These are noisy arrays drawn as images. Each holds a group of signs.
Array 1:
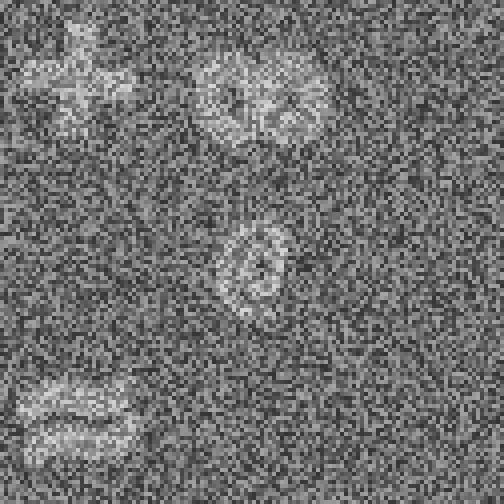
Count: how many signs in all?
4
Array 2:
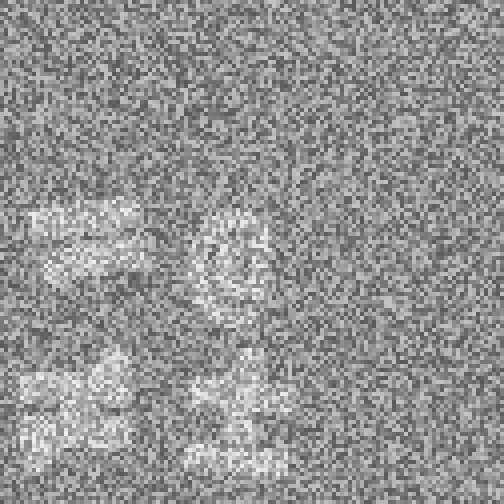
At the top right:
nothing
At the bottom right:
nothing
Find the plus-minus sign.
bottom middle
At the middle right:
nothing
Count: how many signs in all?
4
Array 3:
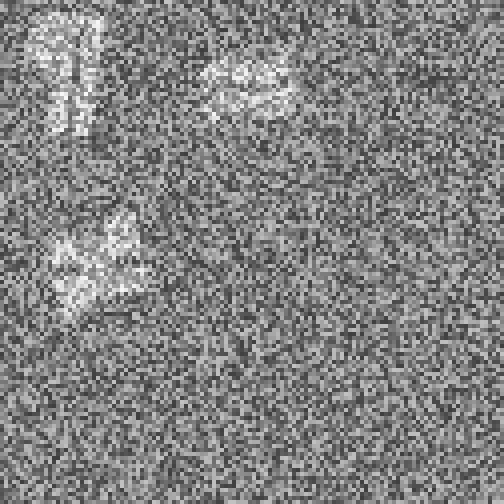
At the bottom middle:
nothing
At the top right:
nothing
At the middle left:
not-equal sign
